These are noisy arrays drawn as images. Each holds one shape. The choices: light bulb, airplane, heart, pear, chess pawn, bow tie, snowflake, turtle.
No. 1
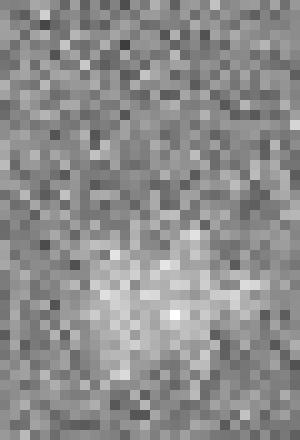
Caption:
light turtle
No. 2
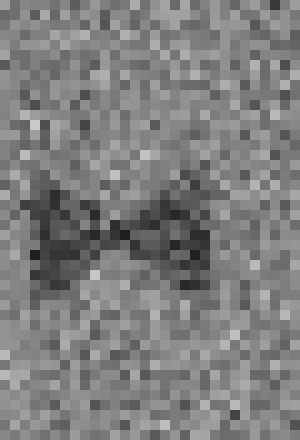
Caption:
dark bow tie
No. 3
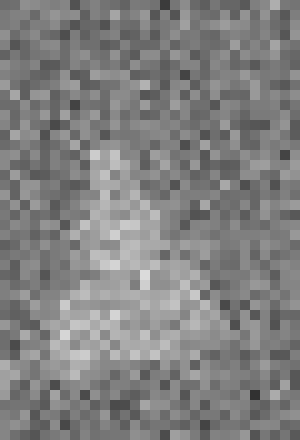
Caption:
light chess pawn
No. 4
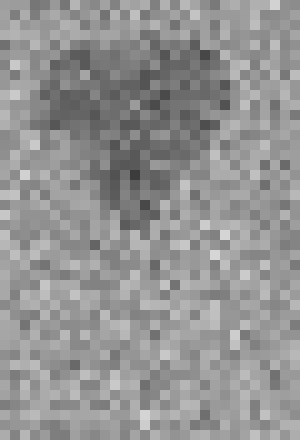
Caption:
dark heart
